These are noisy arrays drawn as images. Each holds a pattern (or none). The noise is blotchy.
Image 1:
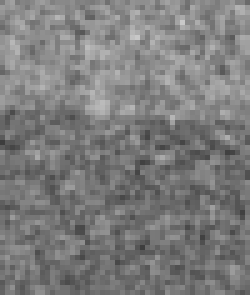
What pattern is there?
a sharp edge
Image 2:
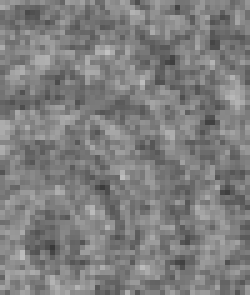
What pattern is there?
rings round one point
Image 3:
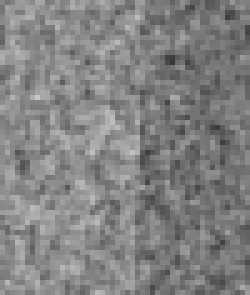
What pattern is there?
a sharp edge
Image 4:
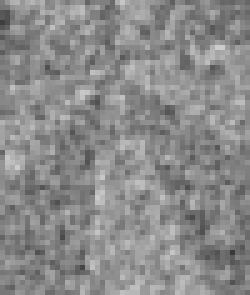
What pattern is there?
spokes from one point
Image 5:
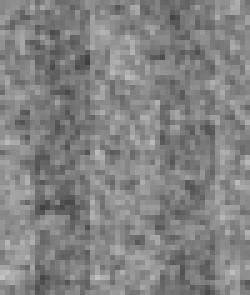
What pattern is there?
vertical stripes
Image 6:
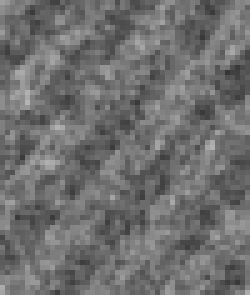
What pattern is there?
diagonal stripes
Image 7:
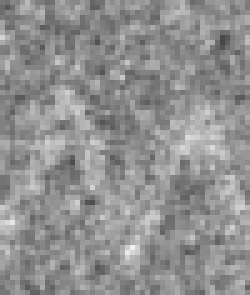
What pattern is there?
a wavy band
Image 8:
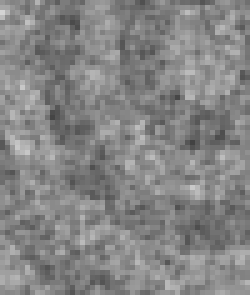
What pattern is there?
rings round one point
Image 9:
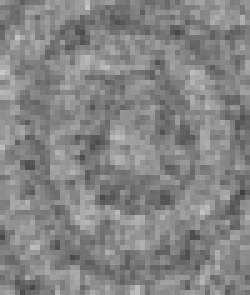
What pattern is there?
rings round one point
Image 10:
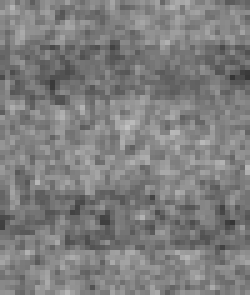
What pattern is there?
horizontal stripes
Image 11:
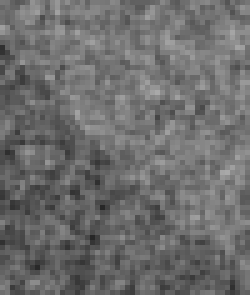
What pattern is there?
a sharp edge
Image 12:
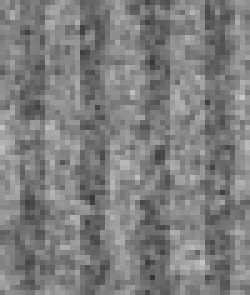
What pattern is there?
vertical stripes
